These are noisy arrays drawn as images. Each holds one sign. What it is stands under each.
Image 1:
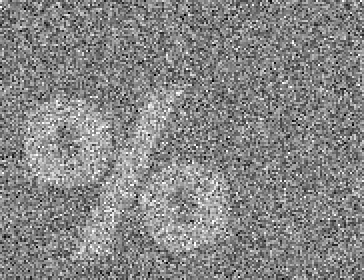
percent sign
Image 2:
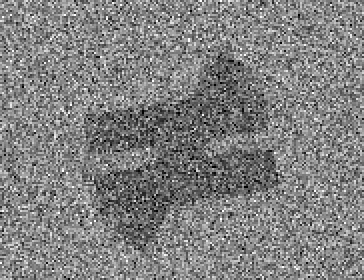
not-equal sign
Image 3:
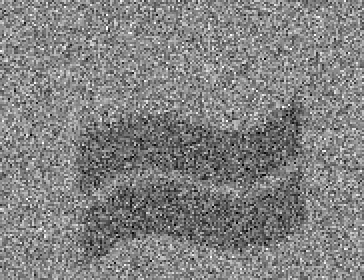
approximately sign
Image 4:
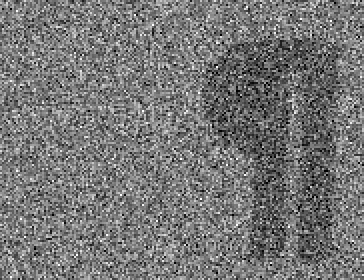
pilcrow
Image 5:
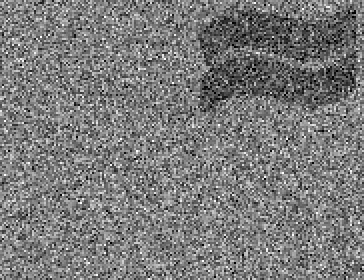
approximately sign
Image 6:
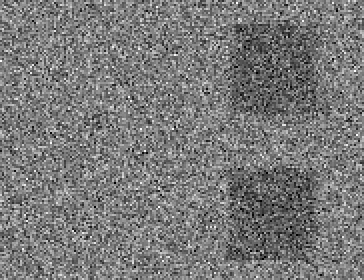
colon
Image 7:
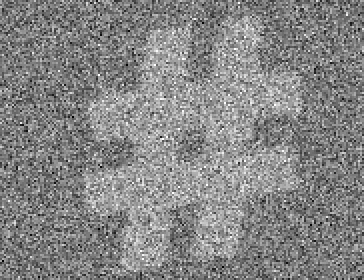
hash sign
